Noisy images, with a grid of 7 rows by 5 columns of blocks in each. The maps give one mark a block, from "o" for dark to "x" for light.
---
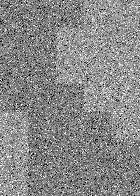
o o o x x
o o x x x
o o x x x
o o o x x
x o o o x
x o o o o
x o o o o
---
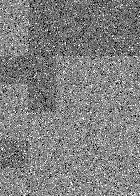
x o o o o
x o o o o
o o x x x
x o x x x
x x x x x
o x x x x
x x x x x
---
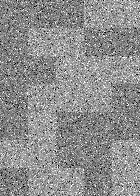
o o o x x
o x x o o
o o x x x
o x x x o
o x o o o
x x o o x
o x x o x
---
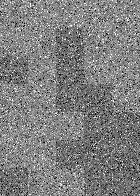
x x x x x
x x o x x
o x o x x
x x o o x
x x x o o
x x o o o
o x x o o
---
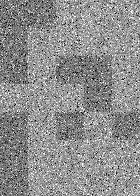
o o x x x
o x x x x
o x o o x
x x x o x
o x o x o
o x x x x
o x x x x
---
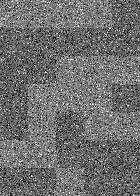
x x x x o
o o o o o
o o x x x
o x x x o
o x o x x
x x o o o
o o x o o
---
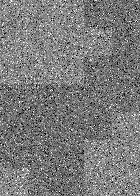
x x x o o
x x x x o
x x x o o
o o o o o
o o o o x
o o o x x
x o o x x
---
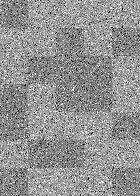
o x x x x
x x o x o
x o o o x
o x o o x
o x x x o
x o o x x
o x x x o
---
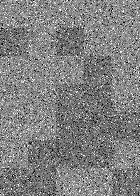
x x x x x
o x o x x
x x x o x
x x o o x
x x o o o
x o o o x
o o x x o
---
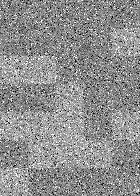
o o o o o
o o o o x
x x o o o
o o x o o
x x x o x
o x x x o
x o o o o
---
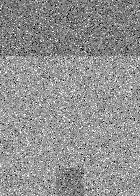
o o o o o
o o o o o
x x x x x
x x x x x
x x x x x
x x x x x
x x o x x
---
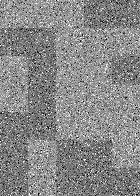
x x x o o
o o x x x
x o x x o
x o x x x
o o x x x
o x o o x
o x o o o
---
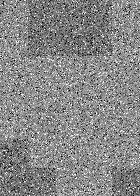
x o o o x
x o o o x
x x x x x
x x x x x
x x x x x
o x x x x
o o x x o
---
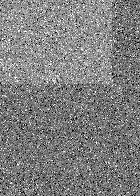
x x x x o
x x x x o
x x x x o
o o o o o
o o o o o
o o o o o
o o o o o
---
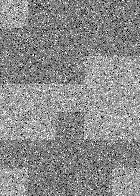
x o o o o
o o o o o
o o o x x
x x x x x
x x o x x
o o o o o
x o o o x
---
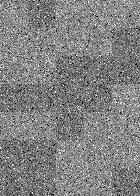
x o x x x
x x x x o
x x o o o
o o o o x
x x o x x
o o x x x
o o x x o
